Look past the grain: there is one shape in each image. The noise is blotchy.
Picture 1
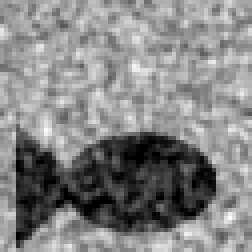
fish
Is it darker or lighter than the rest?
darker
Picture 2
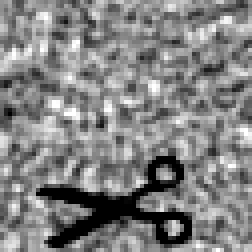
pair of scissors
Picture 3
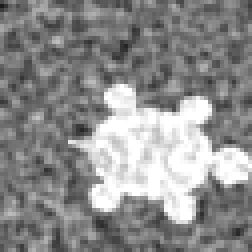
turtle
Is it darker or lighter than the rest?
lighter
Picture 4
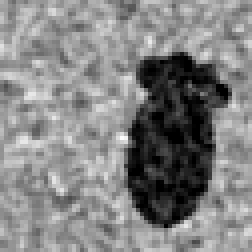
footprint
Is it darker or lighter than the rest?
darker
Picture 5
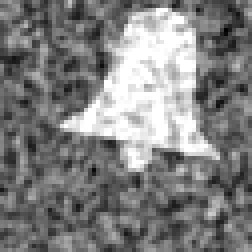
bell
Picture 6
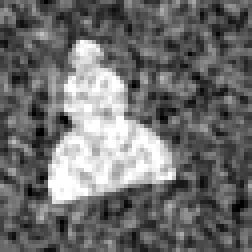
chess pawn
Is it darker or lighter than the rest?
lighter
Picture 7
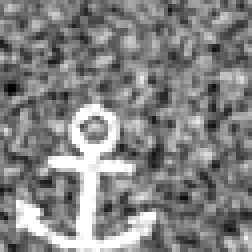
anchor
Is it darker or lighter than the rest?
lighter
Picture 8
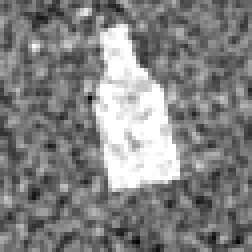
bottle
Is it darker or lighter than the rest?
lighter
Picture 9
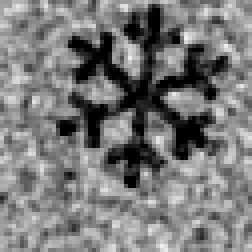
snowflake
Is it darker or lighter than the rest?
darker
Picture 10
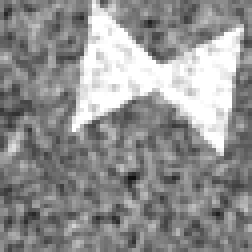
bow tie
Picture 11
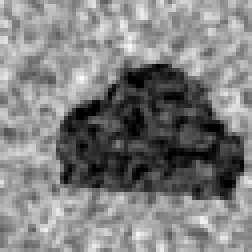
cloud
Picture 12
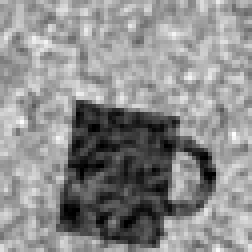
cup
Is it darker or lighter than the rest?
darker
